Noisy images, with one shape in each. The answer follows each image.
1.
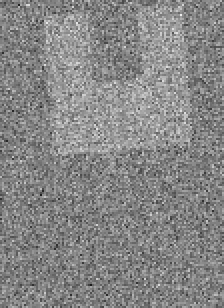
square with a notch
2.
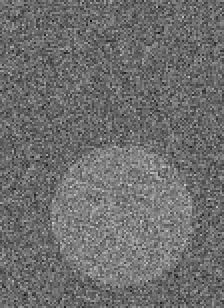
disc
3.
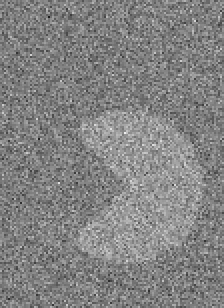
disc with a wedge cut out
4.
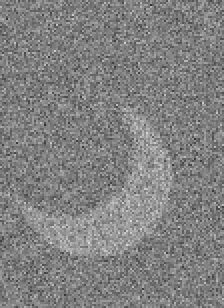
crescent
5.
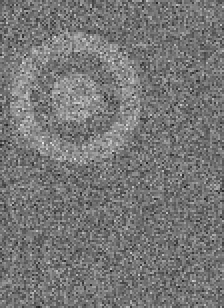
bullseye
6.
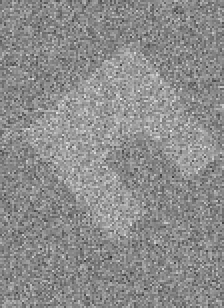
square with a notch
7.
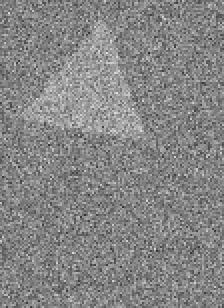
triangle
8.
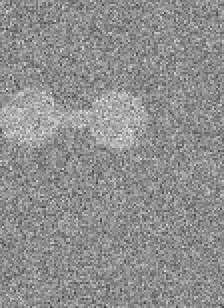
dumbbell
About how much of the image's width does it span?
two thirds
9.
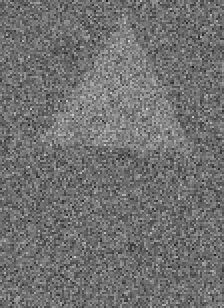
triangle
